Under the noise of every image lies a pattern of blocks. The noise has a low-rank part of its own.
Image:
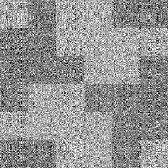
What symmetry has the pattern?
the same after a half turn
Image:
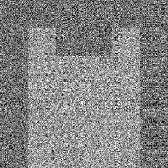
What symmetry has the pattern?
left and right mirror each other
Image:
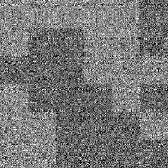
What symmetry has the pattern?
no symmetry
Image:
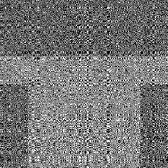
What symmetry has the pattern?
left and right mirror each other
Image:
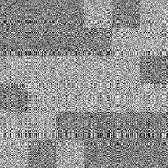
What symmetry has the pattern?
the same after a half turn
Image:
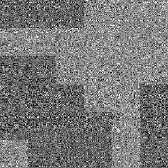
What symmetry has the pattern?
mirrored about the diagonal from the bottom left
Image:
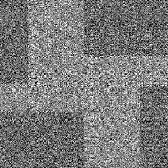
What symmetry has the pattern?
the same after a half turn
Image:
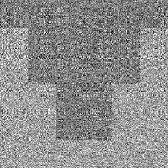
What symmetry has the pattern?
left and right mirror each other
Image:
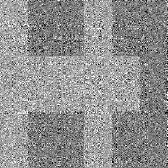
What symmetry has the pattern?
top and bottom mirror each other
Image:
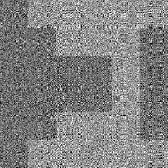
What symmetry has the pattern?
top and bottom mirror each other
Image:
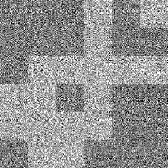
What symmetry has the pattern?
mirrored about the diagonal from the bottom left
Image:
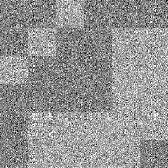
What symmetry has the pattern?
mirrored about the diagonal from the top left
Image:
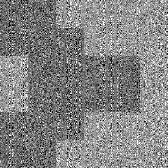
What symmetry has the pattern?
top and bottom mirror each other
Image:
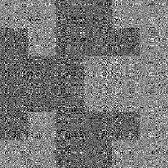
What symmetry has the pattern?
top and bottom mirror each other
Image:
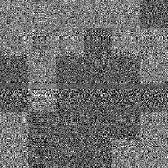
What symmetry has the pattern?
no symmetry
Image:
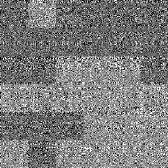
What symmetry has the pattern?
no symmetry
